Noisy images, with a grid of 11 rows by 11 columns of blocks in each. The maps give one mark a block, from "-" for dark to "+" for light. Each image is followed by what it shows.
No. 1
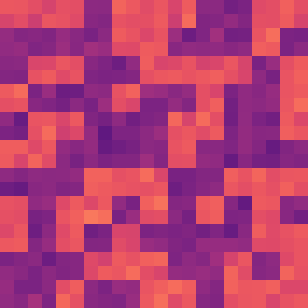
+++-+++--++
----++---+-
-++--++++-+
+---+--+--+
-++---++--+
++----+----
---+++--+++
+-++-+-+-+-
+-+-+----++
---+++--+-+
--+--++-+++
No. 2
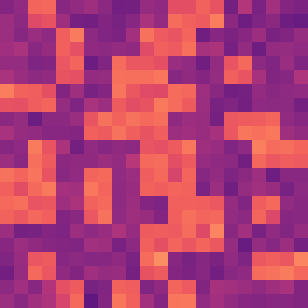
-+----++---
--+--++----
--+-++--+--
++--+++----
---+++--++-
-+---++--++
++-+-++----
++-+--++-+-
-----+++---
-+---+---++
--+-+-+----
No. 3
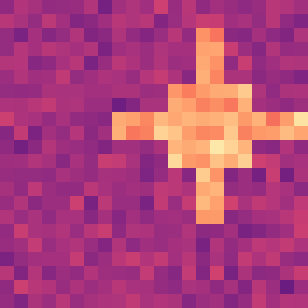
-----------
-------+---
-------+---
------+++--
----+++++++
------+++--
-------+---
-------+---
-----------
-----------
-----------
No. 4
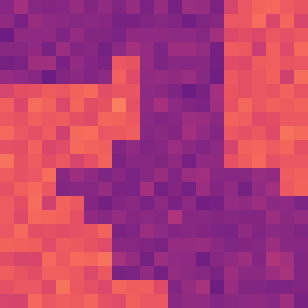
--------+++
--------+++
----+---+++
+++++---+++
+++++---+++
++++----+++
++--------+
+++--------
++++-------
++++-------
++++++-----
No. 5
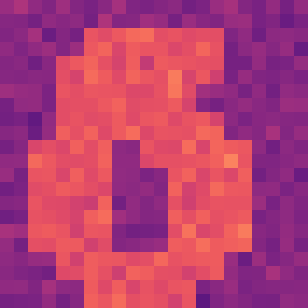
-----------
---+++++---
--++++++---
--+++++----
--++++++---
-+++-++++--
-+++--+++--
-+++--+++--
-+++--+++--
--++++++---
---++++----
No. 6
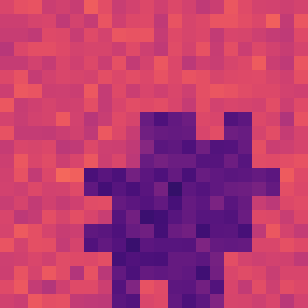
+++++++++++
+++++++++++
+++++++++++
+++++++++++
+++++--+-++
+++++----++
+++-------+
++++-----++
+++------++
++++----+++
++++-+--+++
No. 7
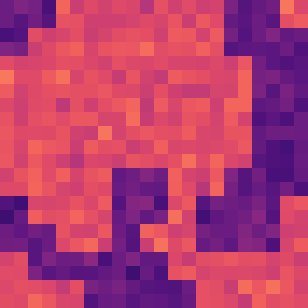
--++++++--+
-+++++++---
+++++++++--
+++++++++--
+++++++++--
+++++++++--
++++--++---
-+++--+---+
--++-++---+
+-----+++++
+++----++++
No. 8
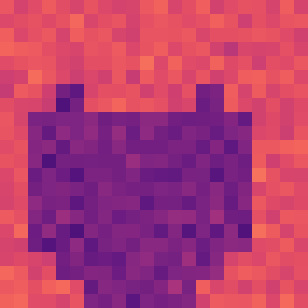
+++++++++++
+++++++++++
+++++++++++
++-++++-+++
+--------++
+--------++
+--------++
+--------++
+--------++
++------+++
+++----++++
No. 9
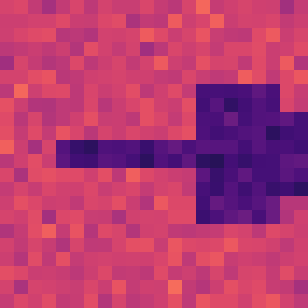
+++++++++++
+++++++++++
+++++++++++
+++++++---+
+++++++----
++---------
+++++++----
+++++++---+
+++++++++++
+++++++++++
+++++++++++
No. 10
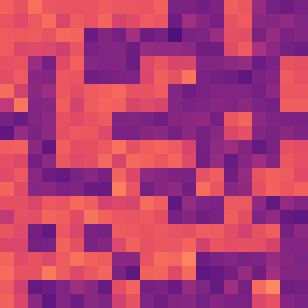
++++++--+--
+++-----+--
+-+--++---+
+-++++----+
--++----+--
+-+++++---+
+---+--+-++
++++++--+--
+-+-++++++-
++++-++----
+---+----+-
